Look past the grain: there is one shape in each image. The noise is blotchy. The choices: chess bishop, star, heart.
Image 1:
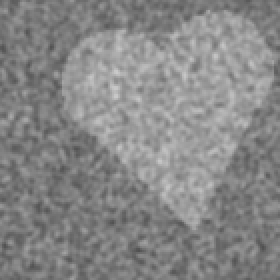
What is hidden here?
light heart
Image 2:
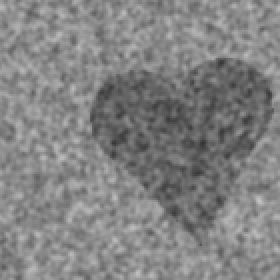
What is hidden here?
dark heart
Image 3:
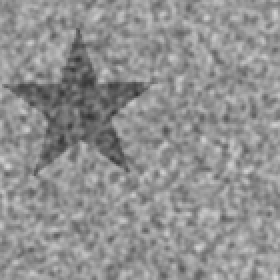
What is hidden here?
dark star
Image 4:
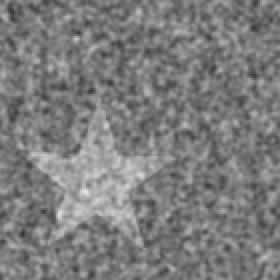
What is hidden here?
light star
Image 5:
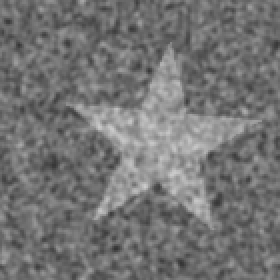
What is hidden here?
light star
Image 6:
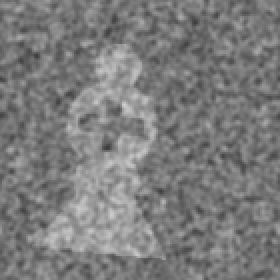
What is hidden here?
light chess bishop
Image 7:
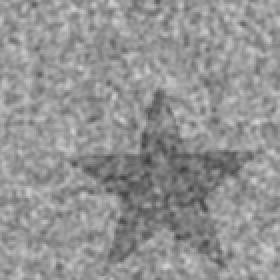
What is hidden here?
dark star
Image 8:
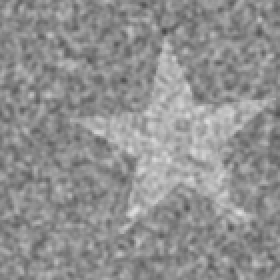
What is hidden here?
light star
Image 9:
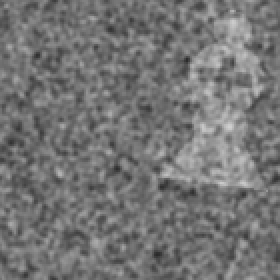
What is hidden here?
light chess bishop
